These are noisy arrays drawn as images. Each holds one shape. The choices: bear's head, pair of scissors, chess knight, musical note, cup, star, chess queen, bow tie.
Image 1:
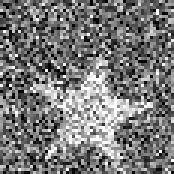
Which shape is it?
star
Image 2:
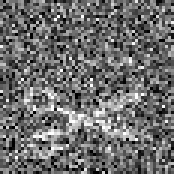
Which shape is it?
pair of scissors
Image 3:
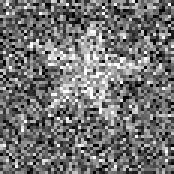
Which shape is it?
star
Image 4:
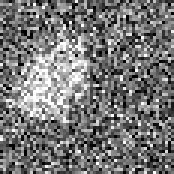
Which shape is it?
chess knight
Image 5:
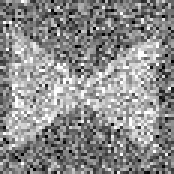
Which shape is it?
bow tie
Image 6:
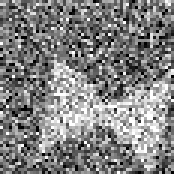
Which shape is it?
bow tie
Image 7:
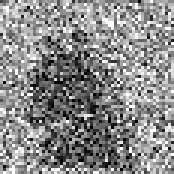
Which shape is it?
chess knight
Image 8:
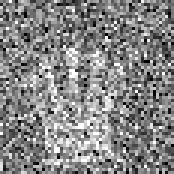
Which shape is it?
chess queen
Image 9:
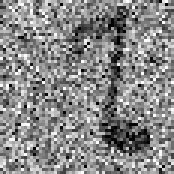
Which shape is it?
musical note
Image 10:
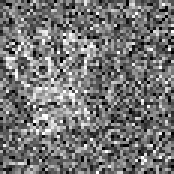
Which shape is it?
chess queen
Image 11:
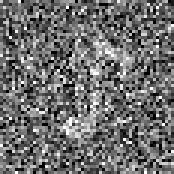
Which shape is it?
musical note
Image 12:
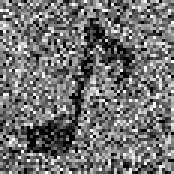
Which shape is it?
musical note
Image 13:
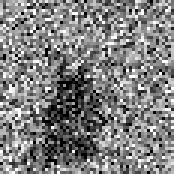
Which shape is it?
chess knight
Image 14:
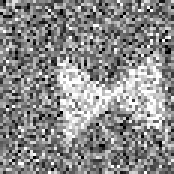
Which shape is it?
bow tie
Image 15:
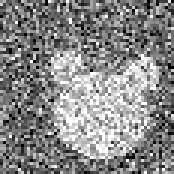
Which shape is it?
bear's head
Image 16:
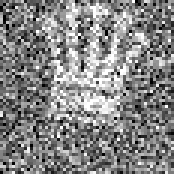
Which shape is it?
chess queen
